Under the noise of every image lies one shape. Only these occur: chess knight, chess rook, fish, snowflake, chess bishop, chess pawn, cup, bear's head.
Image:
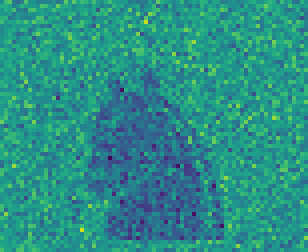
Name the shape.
chess knight
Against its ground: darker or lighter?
darker
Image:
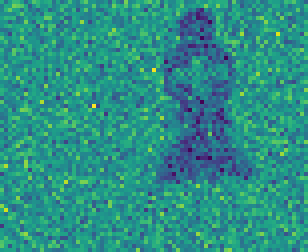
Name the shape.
chess bishop
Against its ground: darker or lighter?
darker
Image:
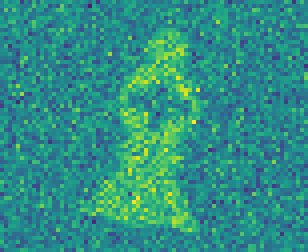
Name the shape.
chess bishop
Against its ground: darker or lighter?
lighter
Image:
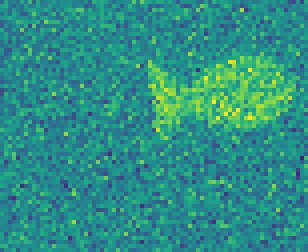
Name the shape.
fish
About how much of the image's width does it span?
half
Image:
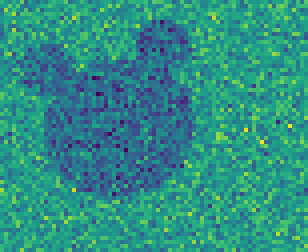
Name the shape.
bear's head
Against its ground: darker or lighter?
darker
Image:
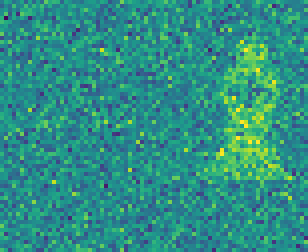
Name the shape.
chess bishop
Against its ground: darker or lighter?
lighter
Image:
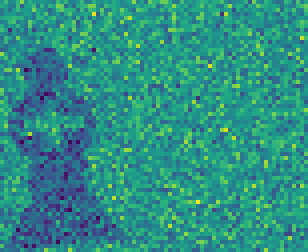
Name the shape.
chess bishop
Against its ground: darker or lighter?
darker
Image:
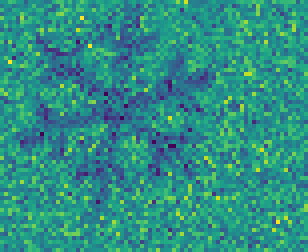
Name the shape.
snowflake
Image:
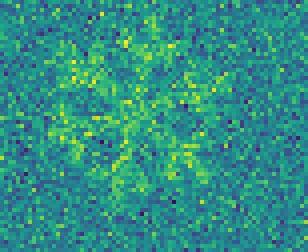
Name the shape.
snowflake
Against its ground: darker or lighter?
lighter
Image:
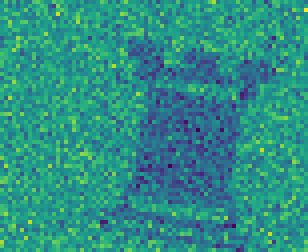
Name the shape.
chess rook
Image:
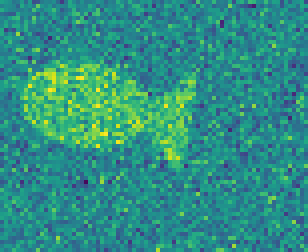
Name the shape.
fish
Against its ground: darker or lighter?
lighter
